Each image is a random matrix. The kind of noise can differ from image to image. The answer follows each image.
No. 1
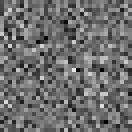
low rank plus noise
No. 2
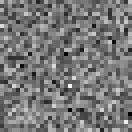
independent entries
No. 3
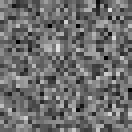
low rank plus noise
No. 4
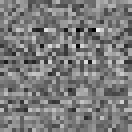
rows of uneven size
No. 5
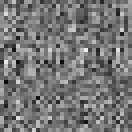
low rank plus noise
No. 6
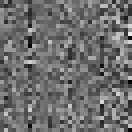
columns of uneven size
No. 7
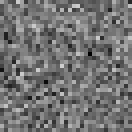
independent entries
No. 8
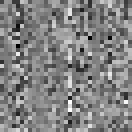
columns of uneven size
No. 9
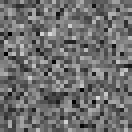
independent entries
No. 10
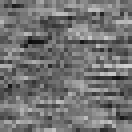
streaked along the rows
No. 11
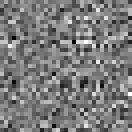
low rank plus noise
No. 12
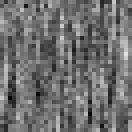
streaked along the columns
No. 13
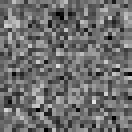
low rank plus noise
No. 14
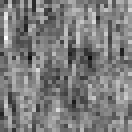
streaked along the columns
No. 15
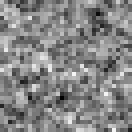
blotchy
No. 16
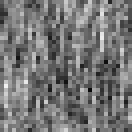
streaked along the columns
